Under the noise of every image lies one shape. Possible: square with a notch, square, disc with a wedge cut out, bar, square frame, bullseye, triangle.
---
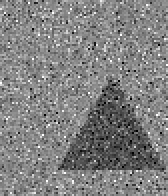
dark triangle
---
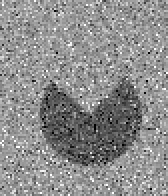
dark disc with a wedge cut out
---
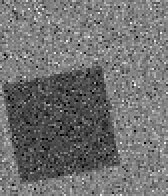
dark square
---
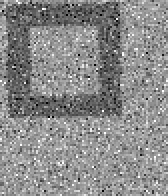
dark square frame
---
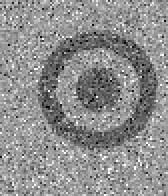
dark bullseye
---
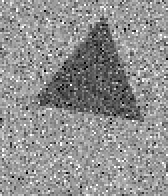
dark triangle
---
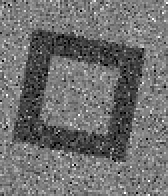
dark square frame
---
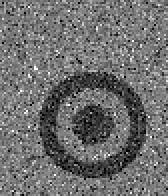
dark bullseye
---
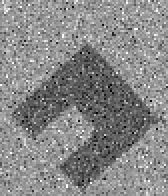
dark square with a notch
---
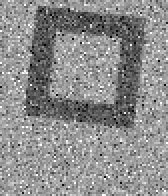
dark square frame
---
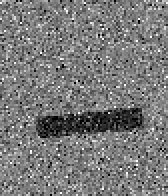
dark bar
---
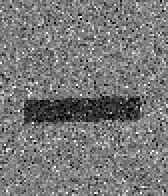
dark bar
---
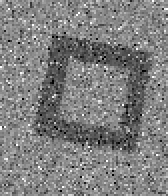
dark square frame
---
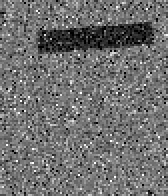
dark bar
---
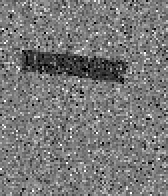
dark bar
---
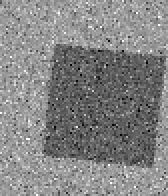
dark square
